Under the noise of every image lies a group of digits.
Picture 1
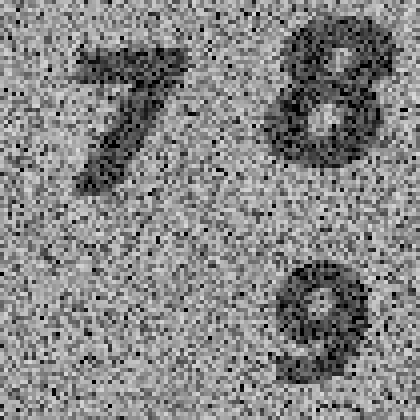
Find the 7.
top left
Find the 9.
bottom right
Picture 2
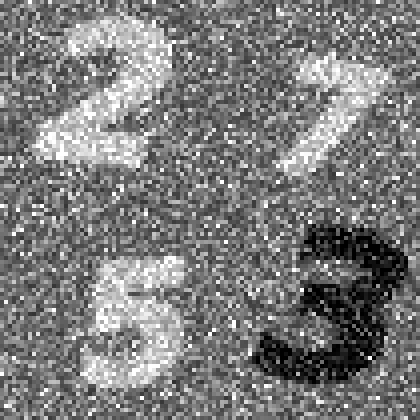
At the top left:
2
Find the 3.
bottom right
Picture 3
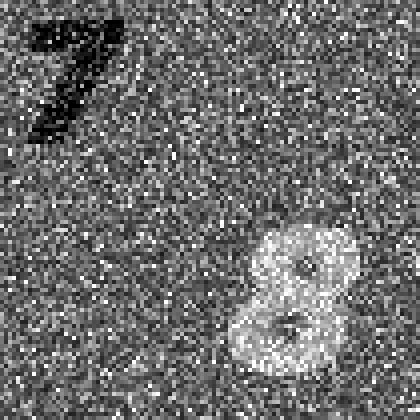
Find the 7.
top left
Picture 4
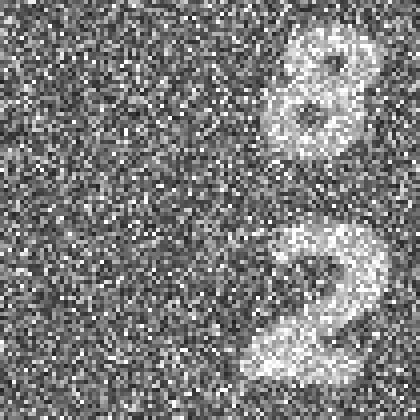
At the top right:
8
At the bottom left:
nothing
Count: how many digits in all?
2
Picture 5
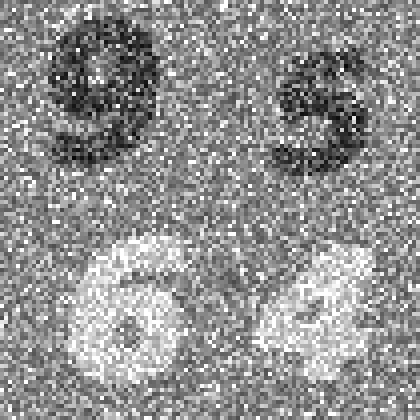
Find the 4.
bottom right
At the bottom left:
6
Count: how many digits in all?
4
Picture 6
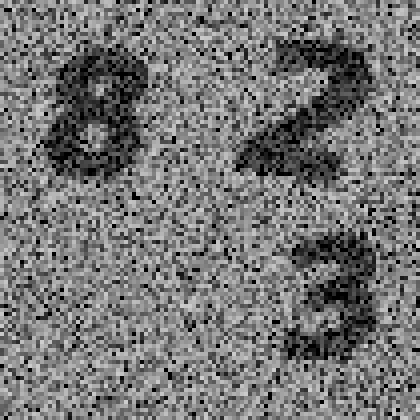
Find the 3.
bottom right
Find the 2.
top right
